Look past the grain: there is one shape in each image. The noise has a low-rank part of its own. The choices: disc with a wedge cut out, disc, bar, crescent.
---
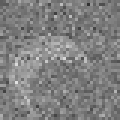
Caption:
light crescent
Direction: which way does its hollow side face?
down and right
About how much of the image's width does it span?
two thirds
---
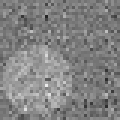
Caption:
light disc
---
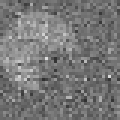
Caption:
light disc with a wedge cut out
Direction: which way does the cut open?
down and right
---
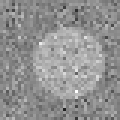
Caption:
light disc
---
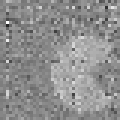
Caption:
light disc with a wedge cut out
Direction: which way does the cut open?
right
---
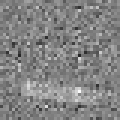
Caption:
light bar
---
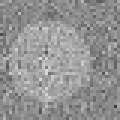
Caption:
light disc
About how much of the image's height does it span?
two thirds
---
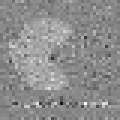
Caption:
light disc with a wedge cut out
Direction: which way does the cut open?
right
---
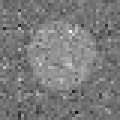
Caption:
light disc
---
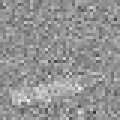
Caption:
light bar
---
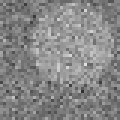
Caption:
light disc
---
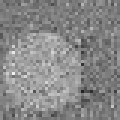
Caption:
light disc
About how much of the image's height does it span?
two thirds
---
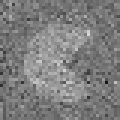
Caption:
light disc with a wedge cut out
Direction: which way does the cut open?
right
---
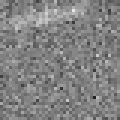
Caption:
light bar
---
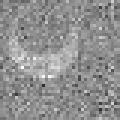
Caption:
light crescent
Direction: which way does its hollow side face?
up
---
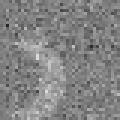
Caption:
light crescent
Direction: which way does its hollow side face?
left
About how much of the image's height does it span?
two thirds
